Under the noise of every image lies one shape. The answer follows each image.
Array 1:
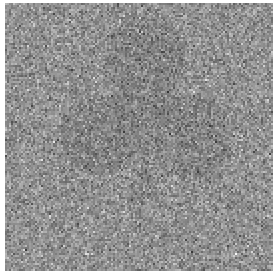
club
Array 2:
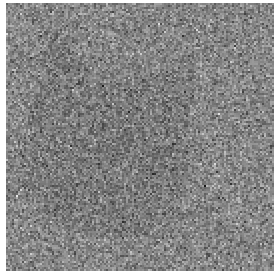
cat's head
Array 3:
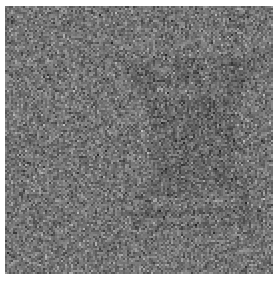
chess rook
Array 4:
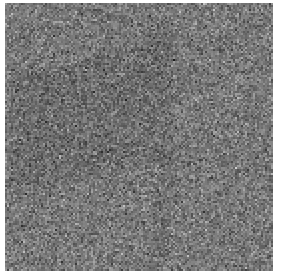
flag
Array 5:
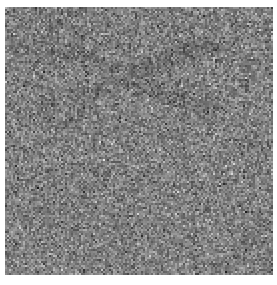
pair of scissors
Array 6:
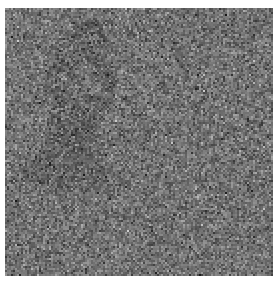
chess bishop
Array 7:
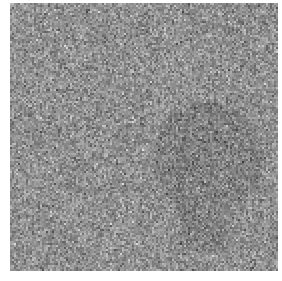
light bulb
